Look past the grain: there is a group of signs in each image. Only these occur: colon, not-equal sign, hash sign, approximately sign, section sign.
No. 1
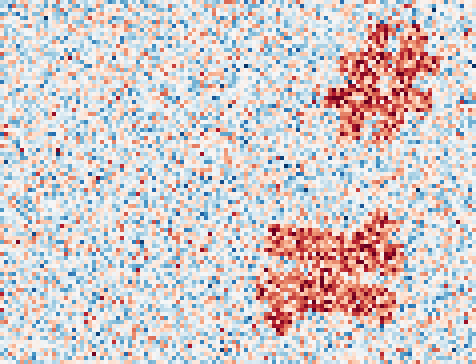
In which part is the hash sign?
top right
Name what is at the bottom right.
not-equal sign
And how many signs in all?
2
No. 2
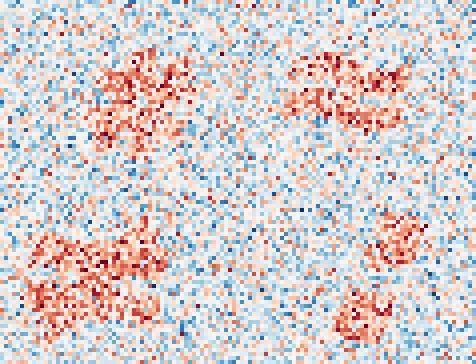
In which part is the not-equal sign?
bottom left
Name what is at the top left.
hash sign
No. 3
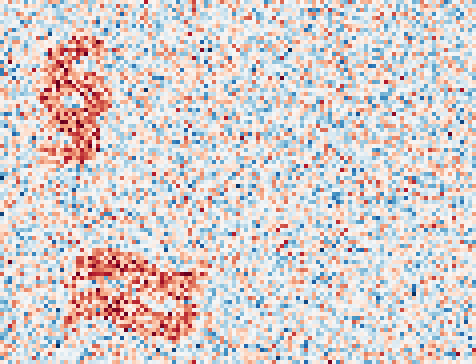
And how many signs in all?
2
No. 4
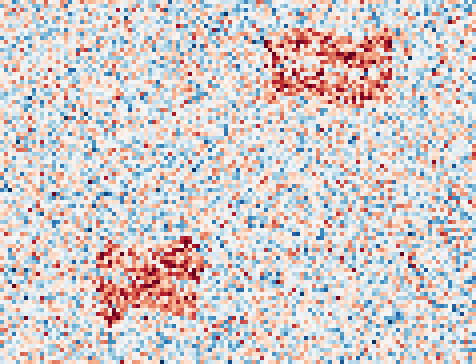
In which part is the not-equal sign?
bottom left
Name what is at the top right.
approximately sign
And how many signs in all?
2
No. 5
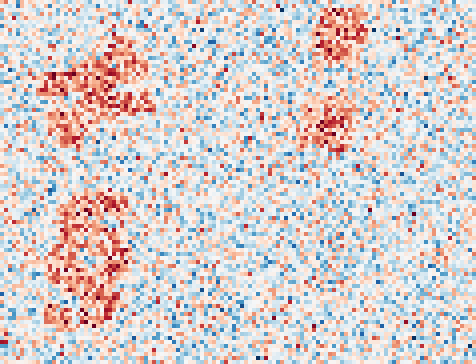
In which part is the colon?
top right
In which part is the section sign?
bottom left
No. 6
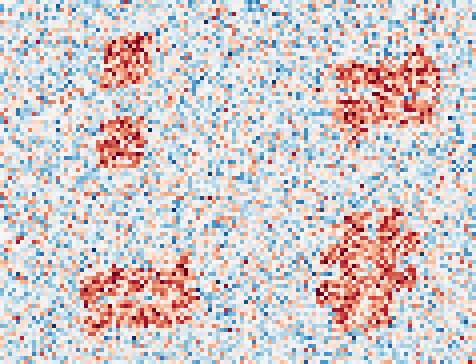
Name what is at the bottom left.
approximately sign
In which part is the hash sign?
bottom right
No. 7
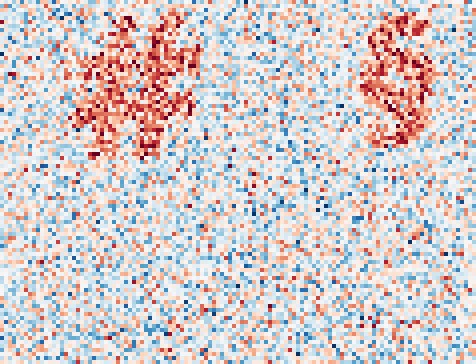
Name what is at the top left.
hash sign
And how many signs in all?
2
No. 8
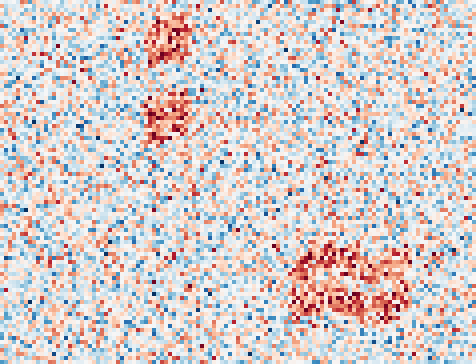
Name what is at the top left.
colon
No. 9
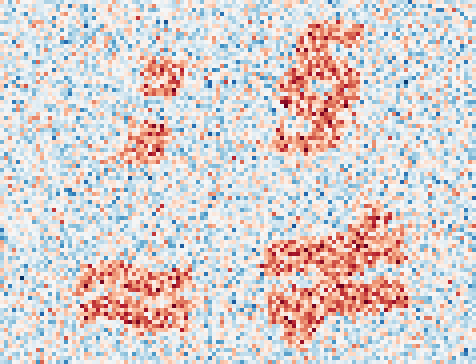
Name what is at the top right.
section sign
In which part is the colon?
top left
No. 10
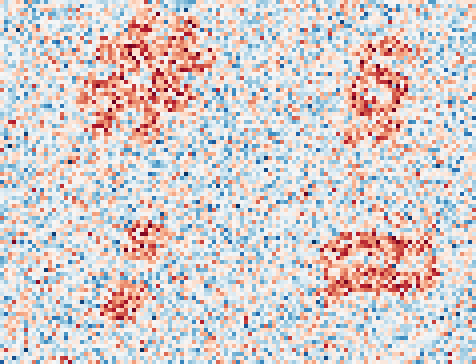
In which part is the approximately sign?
bottom right
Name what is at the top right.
section sign
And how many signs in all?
4
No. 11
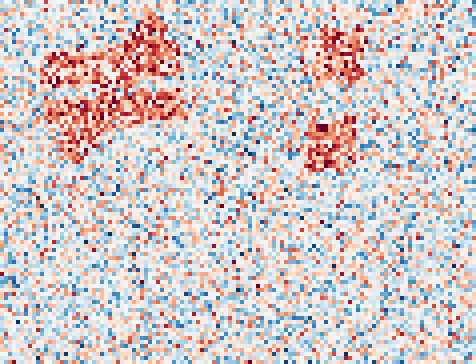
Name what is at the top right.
colon
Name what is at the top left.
not-equal sign
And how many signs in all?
2
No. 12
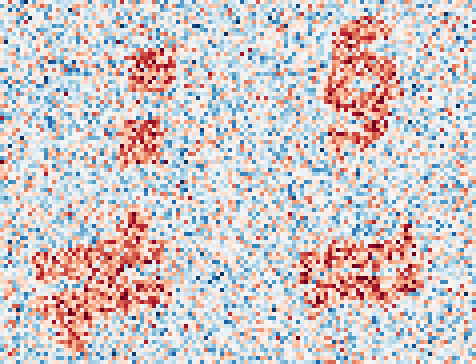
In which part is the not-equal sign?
bottom left
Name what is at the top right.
section sign
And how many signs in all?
4
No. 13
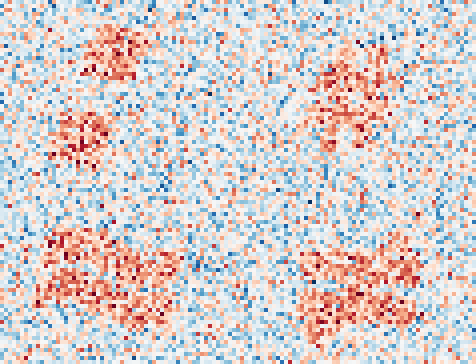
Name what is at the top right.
hash sign
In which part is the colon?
top left
